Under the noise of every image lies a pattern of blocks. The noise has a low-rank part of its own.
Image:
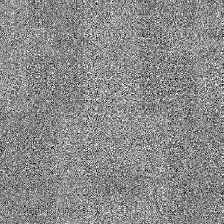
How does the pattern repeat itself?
left and right mirror each other
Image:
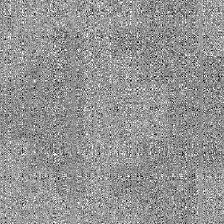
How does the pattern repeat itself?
top and bottom mirror each other
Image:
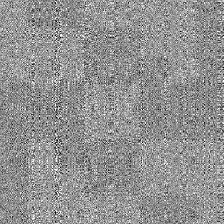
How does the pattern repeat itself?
the same after a half turn
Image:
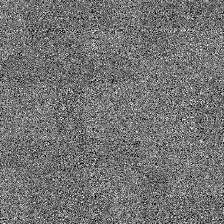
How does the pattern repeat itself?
top and bottom mirror each other
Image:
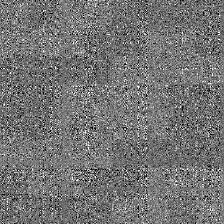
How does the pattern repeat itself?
the same after a half turn
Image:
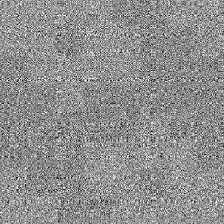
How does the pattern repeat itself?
the same after a half turn
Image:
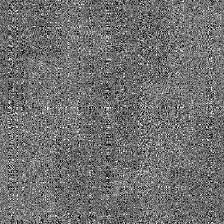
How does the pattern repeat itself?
the same after a half turn
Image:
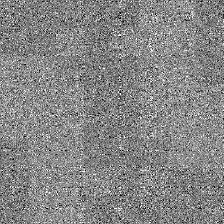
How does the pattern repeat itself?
the same after a half turn
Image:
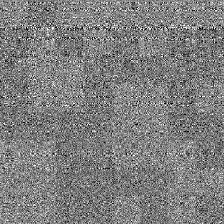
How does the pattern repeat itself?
no symmetry
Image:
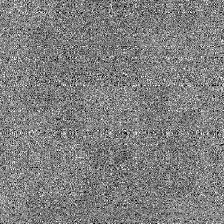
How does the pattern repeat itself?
the same after a half turn
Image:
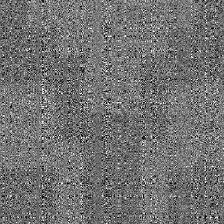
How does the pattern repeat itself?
left and right mirror each other
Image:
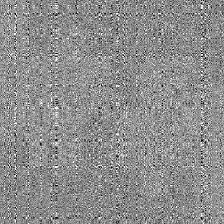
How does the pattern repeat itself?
the same after a half turn
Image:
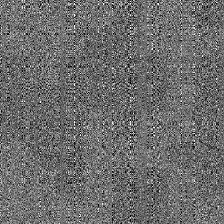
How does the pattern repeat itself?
no symmetry
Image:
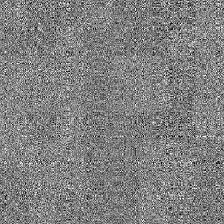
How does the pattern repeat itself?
no symmetry
